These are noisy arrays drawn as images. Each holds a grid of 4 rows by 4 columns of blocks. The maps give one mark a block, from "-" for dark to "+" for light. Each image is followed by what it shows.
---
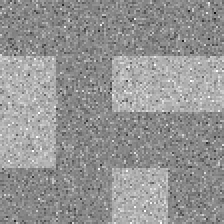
- - - -
+ - + +
+ - - -
- - + -
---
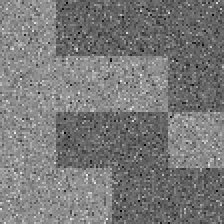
+ - - -
+ + + -
+ - - +
+ + - -
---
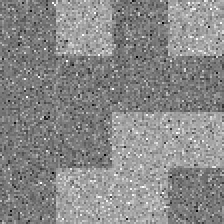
- + - +
- - - -
- - + +
- + + -
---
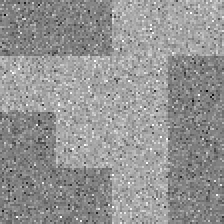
- - + +
+ + + -
- + + -
- - + -
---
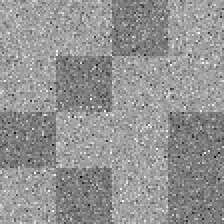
+ + - +
+ - + +
- + + -
+ - + -
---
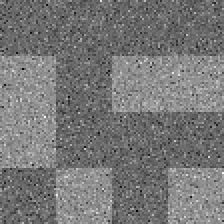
- - - -
+ - + +
+ - - -
- + - +
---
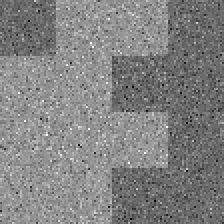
- + + -
+ + - -
+ + + -
+ + - -
